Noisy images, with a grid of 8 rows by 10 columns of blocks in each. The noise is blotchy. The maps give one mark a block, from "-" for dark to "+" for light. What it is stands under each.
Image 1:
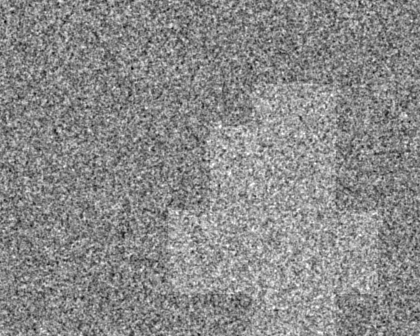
- - - - - - - - - -
- - - - - - - - - -
- - - - - - + + - -
- - - - - + + + - -
- - - - - + + + - -
- - - - + + + + + -
- - - - + + + + + -
- - - - - - + + - -
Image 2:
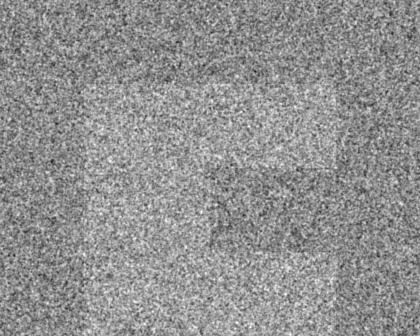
- - - - - - - - - -
- - - - - - - - - -
- - + + + + + + - -
- - + + + + + + - -
- - + + + - - - - -
- - + + + - - - - -
- - + + + + + + - -
- - + + + + + + - -
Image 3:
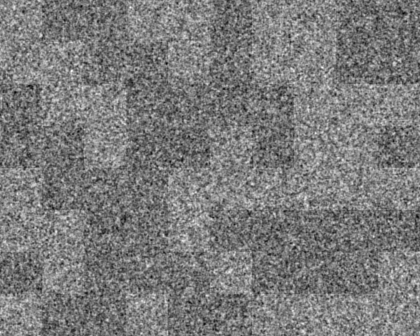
+ - - + + - + + - -
+ + - - + - + + - -
- + + - - - - + + +
- - + - - + - + + -
+ - - - + + + + + +
+ + - - + - - - - -
- + - - - + - - - +
+ - - + - - + + + +
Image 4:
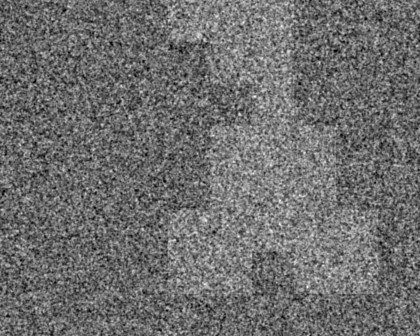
- - - - + + + - - -
- - - - - + + - - -
- - - - - - + - - -
- - - - - + + + - -
- - - - - + + + - -
- - - - + + + + + -
- - - - + + - + + -
- - - - - - - - - -
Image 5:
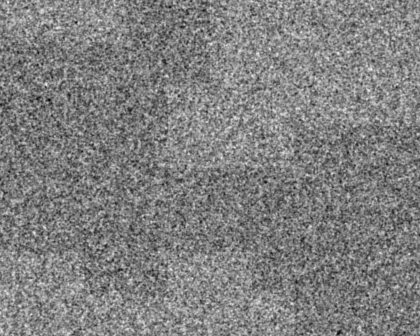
+ + + - - + + + + +
- - - - - + + + + +
- - - - + + + + + +
- - - - + + + - - -
- - - - - - - - - -
- - - - - - - - - -
+ + - - + + - - - -
+ + + + + + + - - -
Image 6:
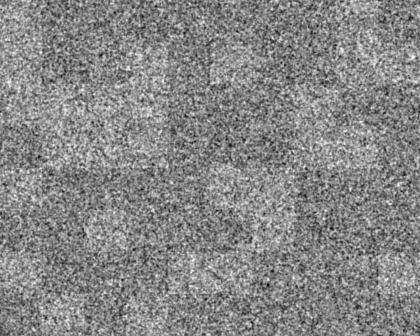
+ - - - - - - - + -
+ - - + - + - - + +
+ + + + - - - + - -
- + + + - - - + + -
+ - - - - + + - - -
- - + - - - + - - -
+ - - - + + - - - +
- + - + - - - - - -
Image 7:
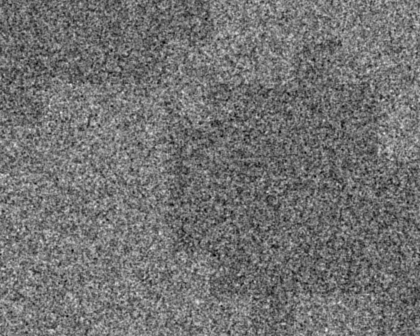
- - - - - + + + + +
- - - - + + + - + +
- + + + + - - - - +
+ + + + - - - - - +
+ + + + - - - - - -
+ + + + - - - - - -
+ + + + + - - - - -
+ + + + + + - + + -
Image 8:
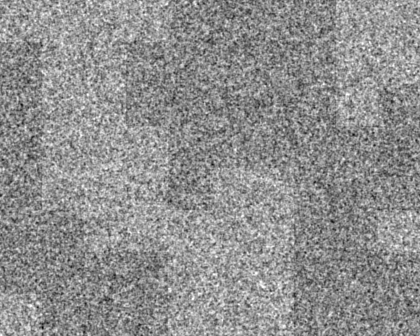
+ + + + - - - - + +
- + + - - - - - + +
- + + - - - - - + -
- + + + - - - - - -
- + + + - + + - - -
- - + + + + + - - +
- - - - + + + - - -
+ - - - + + + - - -
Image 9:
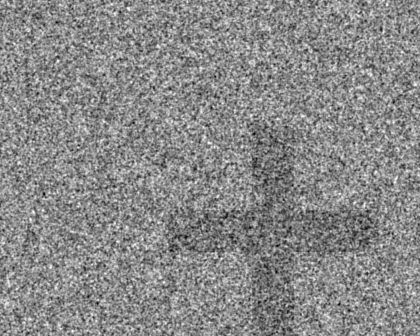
+ + + + + + + + + +
+ + + + + + + + + +
+ + + + + + + + + +
+ + + + + + - + + +
+ + + + + + - + + +
+ + + + - - - - - +
+ + + + + + - + + +
+ + + + + + - + + +
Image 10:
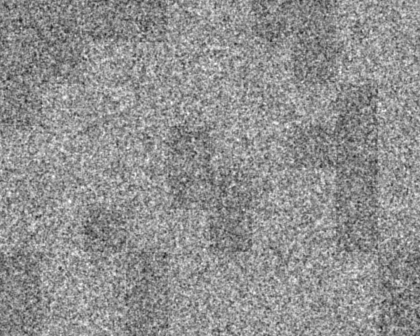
- - - - + + - - + +
- - + + + + + - + +
- + + + + + + + - +
+ + + + - + + - - +
+ + + + - - + + - +
+ + - + + - + + - +
- + + - + + + + + -
- + + - + + + + + -
